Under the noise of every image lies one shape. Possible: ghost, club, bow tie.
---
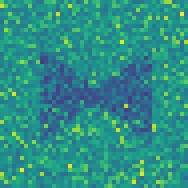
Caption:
dark bow tie
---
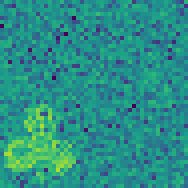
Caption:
light club, bottom left
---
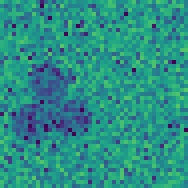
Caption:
dark club
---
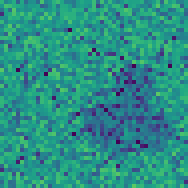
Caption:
dark club
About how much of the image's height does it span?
half
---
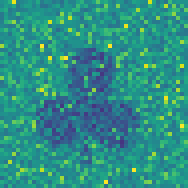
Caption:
dark club
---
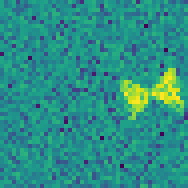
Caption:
light bow tie, middle right
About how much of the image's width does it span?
a third
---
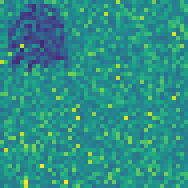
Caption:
dark ghost, top left
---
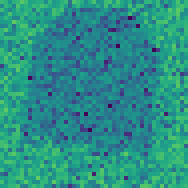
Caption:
dark ghost
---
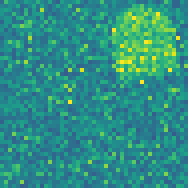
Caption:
light ghost, top right
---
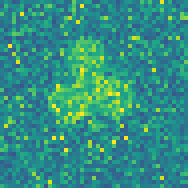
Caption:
light club
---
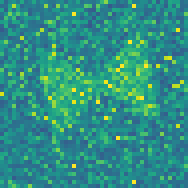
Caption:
light bow tie
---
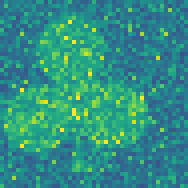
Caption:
light club
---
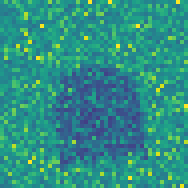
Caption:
dark ghost
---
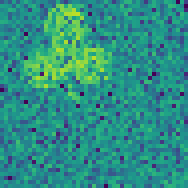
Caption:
light club
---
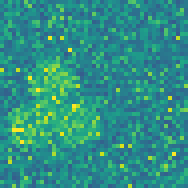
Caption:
light club
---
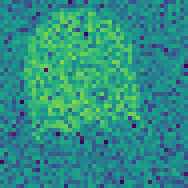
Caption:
light ghost
